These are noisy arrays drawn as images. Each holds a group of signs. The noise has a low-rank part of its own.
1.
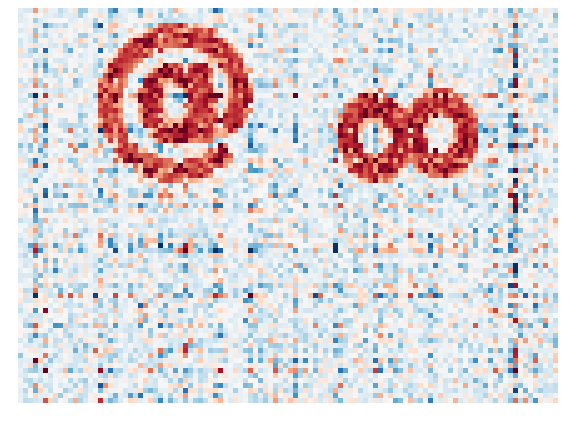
top left: at sign; top right: infinity sign
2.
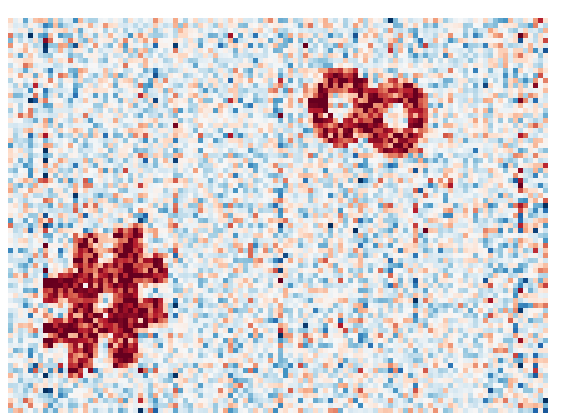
top right: infinity sign; bottom left: hash sign
